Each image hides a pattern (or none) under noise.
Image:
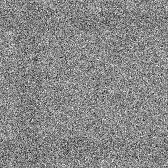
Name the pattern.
bands of rows crossing bands of columns
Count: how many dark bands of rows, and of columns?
2 and 1
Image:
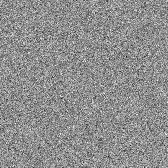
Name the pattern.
only noise
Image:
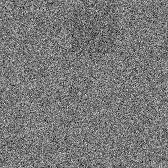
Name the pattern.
one block
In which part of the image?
top middle
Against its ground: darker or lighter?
darker
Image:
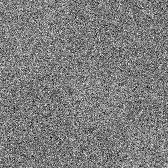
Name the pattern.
blocks along the diagonal
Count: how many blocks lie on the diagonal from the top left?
3
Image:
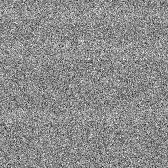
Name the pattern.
bands of rows
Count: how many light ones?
3
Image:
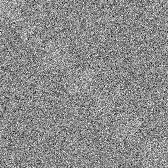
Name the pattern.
blocks along the diagonal
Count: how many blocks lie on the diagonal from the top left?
7
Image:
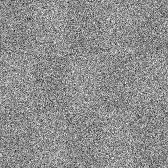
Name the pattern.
a checkerboard
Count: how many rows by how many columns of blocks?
3 by 5
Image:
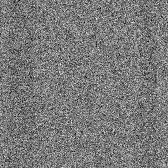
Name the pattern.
bands of columns
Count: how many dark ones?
2
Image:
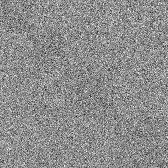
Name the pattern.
blocks along the diagonal
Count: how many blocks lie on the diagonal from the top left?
4
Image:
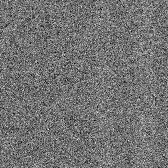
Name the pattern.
bands of columns
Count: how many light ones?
2
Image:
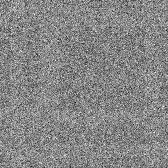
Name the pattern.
bands of rows crossing bands of columns
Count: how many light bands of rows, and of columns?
3 and 3
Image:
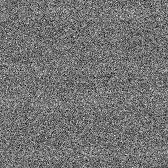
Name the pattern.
bands of rows
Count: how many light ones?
4
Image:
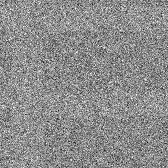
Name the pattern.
bands of rows crossing bands of columns
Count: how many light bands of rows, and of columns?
2 and 1
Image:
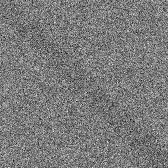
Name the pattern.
a diagonal band
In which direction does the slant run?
top left to bottom right
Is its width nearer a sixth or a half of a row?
a sixth
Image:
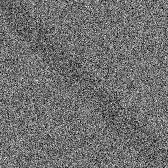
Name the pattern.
a diagonal band
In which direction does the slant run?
top left to bottom right
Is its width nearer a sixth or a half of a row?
a sixth
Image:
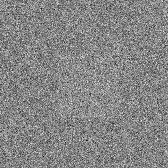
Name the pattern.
one block
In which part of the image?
centre
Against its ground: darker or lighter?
lighter
